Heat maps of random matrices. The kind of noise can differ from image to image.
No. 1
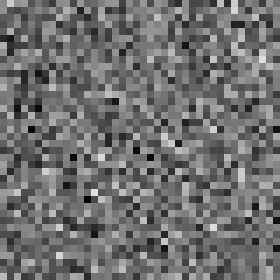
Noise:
independent entries
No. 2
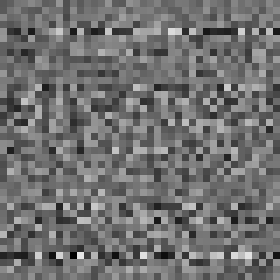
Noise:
rows of uneven size
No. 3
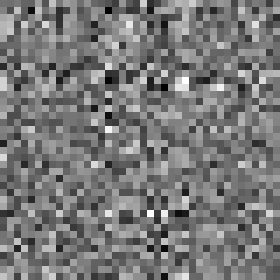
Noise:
low rank plus noise
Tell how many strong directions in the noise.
two
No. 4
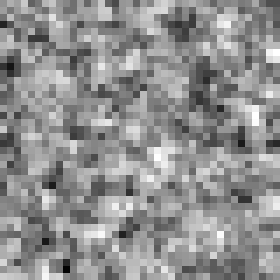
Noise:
blotchy
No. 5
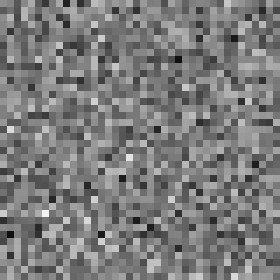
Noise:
independent entries
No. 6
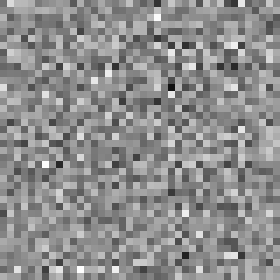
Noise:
low rank plus noise
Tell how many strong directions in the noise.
two
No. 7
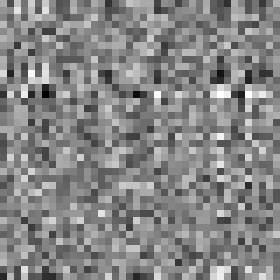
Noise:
low rank plus noise
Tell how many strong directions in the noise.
one
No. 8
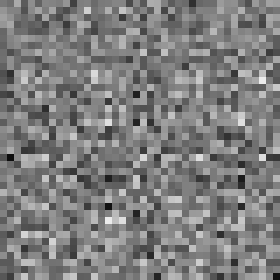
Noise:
low rank plus noise
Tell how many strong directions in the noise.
two
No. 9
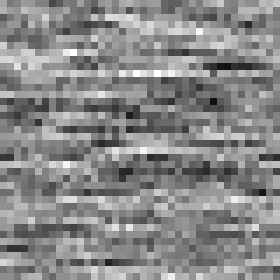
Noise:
streaked along the rows
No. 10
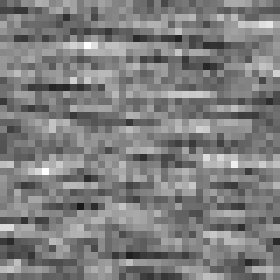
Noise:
streaked along the rows
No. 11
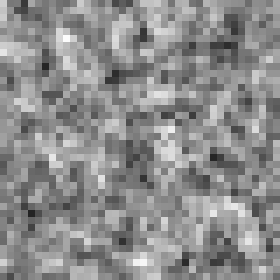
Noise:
blotchy
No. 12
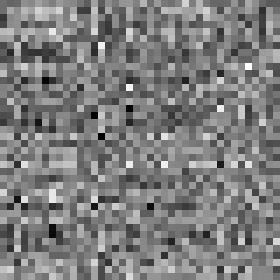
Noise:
low rank plus noise
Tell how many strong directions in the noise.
one
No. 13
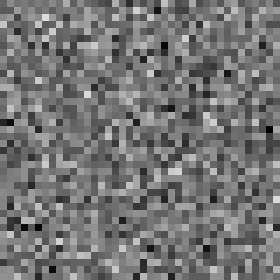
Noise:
independent entries
